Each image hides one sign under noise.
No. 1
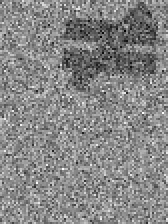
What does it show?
dark not-equal sign
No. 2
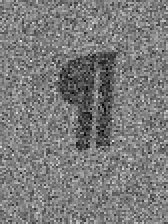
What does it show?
dark pilcrow, centre
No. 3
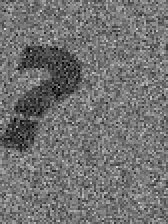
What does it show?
dark question mark
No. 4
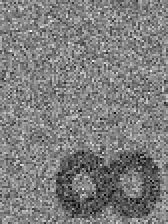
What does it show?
dark infinity sign
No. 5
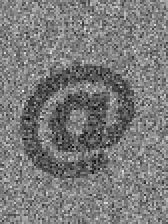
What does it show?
dark at sign
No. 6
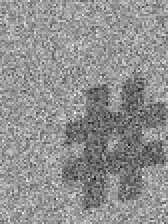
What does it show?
dark hash sign
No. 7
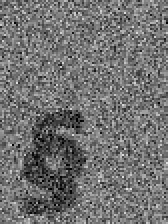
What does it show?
dark section sign
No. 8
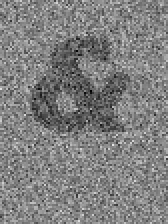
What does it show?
dark ampersand
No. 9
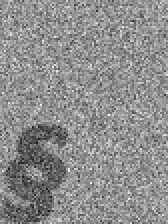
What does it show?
dark section sign, bottom left
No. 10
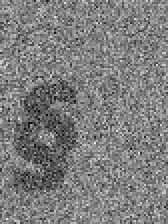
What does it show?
dark section sign
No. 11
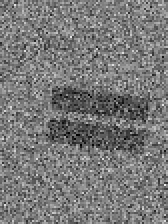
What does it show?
dark equals sign
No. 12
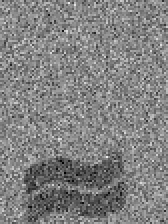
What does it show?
dark approximately sign
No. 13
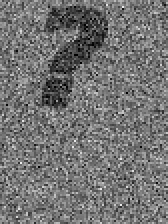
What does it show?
dark question mark
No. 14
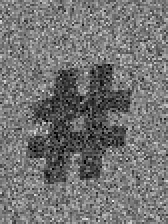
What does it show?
dark hash sign
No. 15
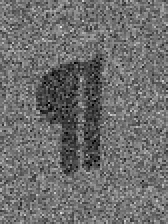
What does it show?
dark pilcrow
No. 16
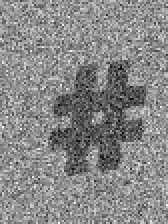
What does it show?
dark hash sign
